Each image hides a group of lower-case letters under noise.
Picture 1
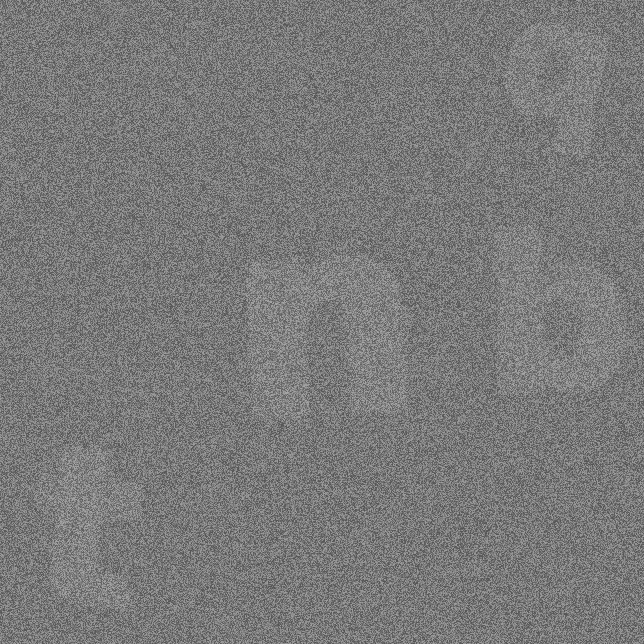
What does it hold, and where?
top right: q; centre: n; middle right: b; bottom left: t
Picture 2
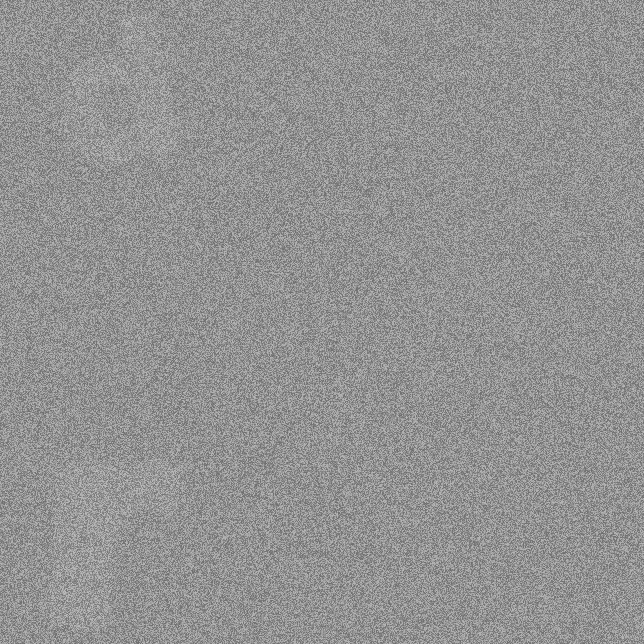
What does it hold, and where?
top left: d; bottom left: r
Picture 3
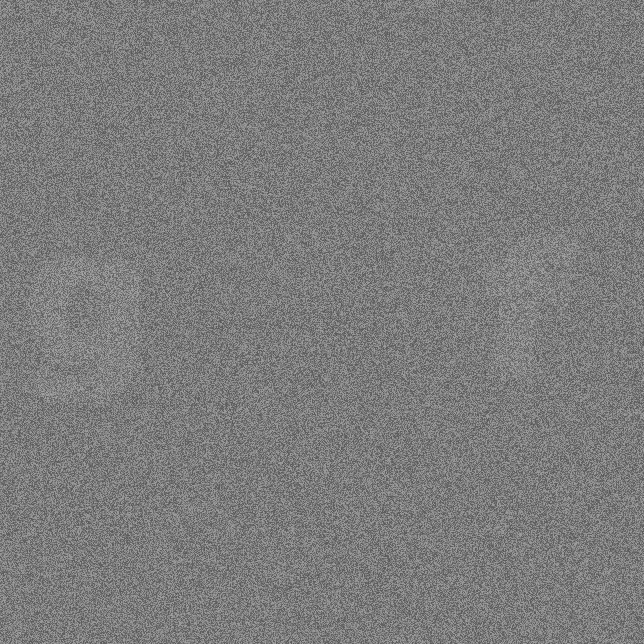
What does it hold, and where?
middle left: g; middle right: f
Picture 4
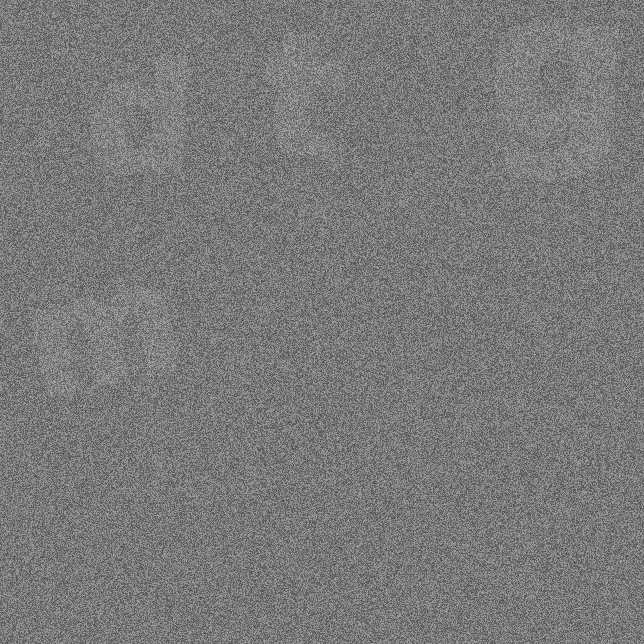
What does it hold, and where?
top left: d; top middle: t; top right: g; middle left: m
